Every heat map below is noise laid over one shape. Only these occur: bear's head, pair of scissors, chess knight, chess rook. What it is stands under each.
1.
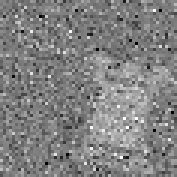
chess rook
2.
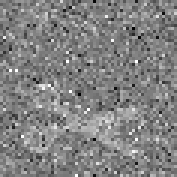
pair of scissors
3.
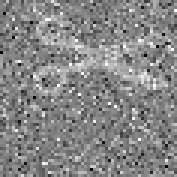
pair of scissors
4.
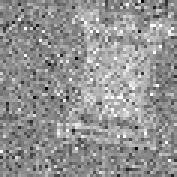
chess rook
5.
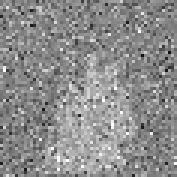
chess knight
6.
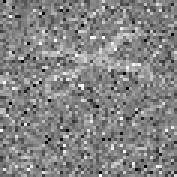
pair of scissors
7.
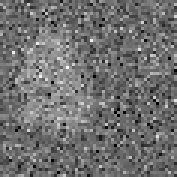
chess knight
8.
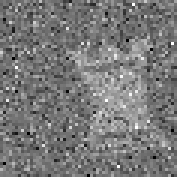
chess rook
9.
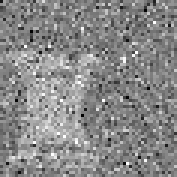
chess rook
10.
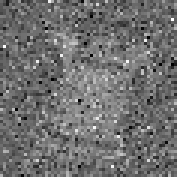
chess rook
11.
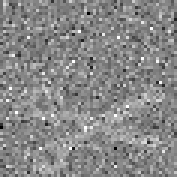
pair of scissors
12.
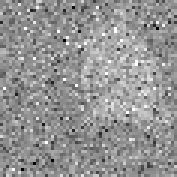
chess knight
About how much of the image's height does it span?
two thirds
